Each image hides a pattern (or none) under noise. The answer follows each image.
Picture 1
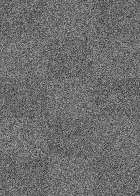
a checkerboard
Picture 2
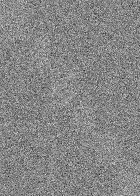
blocks along the diagonal
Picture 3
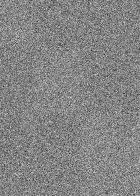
blocks along the diagonal
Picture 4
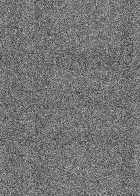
bands of rows crossing bands of columns
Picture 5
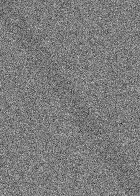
a diagonal band
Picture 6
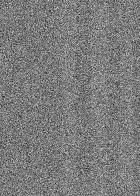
bands of columns
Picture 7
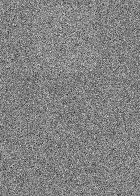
one block
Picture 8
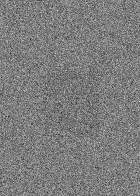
one block
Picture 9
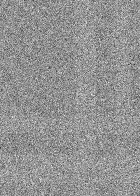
bands of rows crossing bands of columns
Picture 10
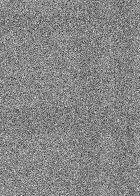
bands of rows crossing bands of columns
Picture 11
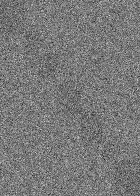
blocks along the diagonal
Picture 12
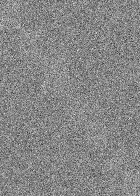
blocks along the diagonal
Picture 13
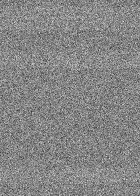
bands of rows
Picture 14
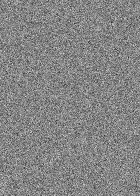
only noise
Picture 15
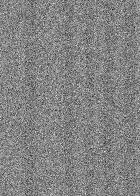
bands of columns
